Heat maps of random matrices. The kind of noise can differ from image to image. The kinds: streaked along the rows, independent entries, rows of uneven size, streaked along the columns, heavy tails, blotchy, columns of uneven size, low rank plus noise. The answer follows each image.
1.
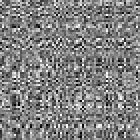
low rank plus noise
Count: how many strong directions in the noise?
two
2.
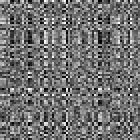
low rank plus noise
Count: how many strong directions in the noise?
one
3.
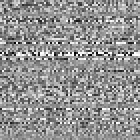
rows of uneven size
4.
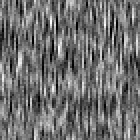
streaked along the columns
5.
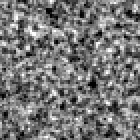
blotchy
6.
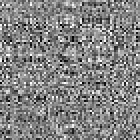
low rank plus noise
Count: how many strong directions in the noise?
three or four
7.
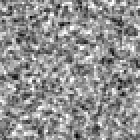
blotchy
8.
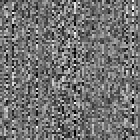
columns of uneven size
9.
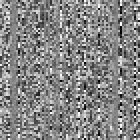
columns of uneven size
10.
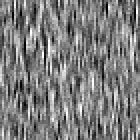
streaked along the columns
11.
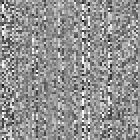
columns of uneven size
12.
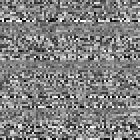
rows of uneven size
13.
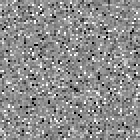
heavy tails
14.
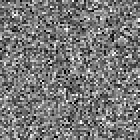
independent entries
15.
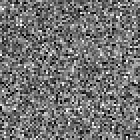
independent entries
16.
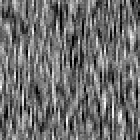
streaked along the columns
